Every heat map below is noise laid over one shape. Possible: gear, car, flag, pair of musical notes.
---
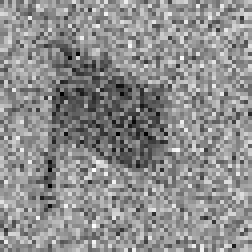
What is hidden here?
dark flag
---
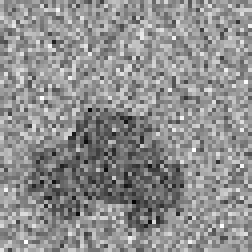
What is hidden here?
dark car
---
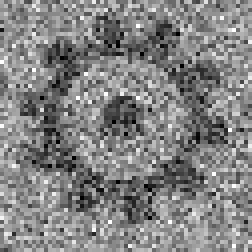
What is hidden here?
dark gear
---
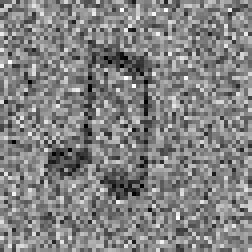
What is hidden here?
dark pair of musical notes
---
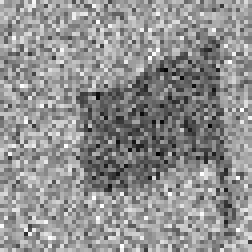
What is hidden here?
dark flag
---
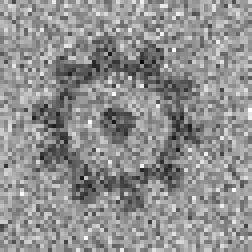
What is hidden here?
dark gear
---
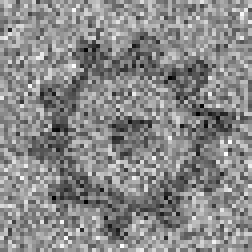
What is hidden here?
dark gear
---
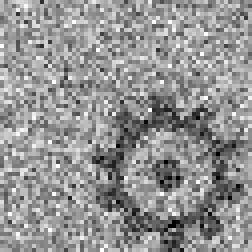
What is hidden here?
dark gear
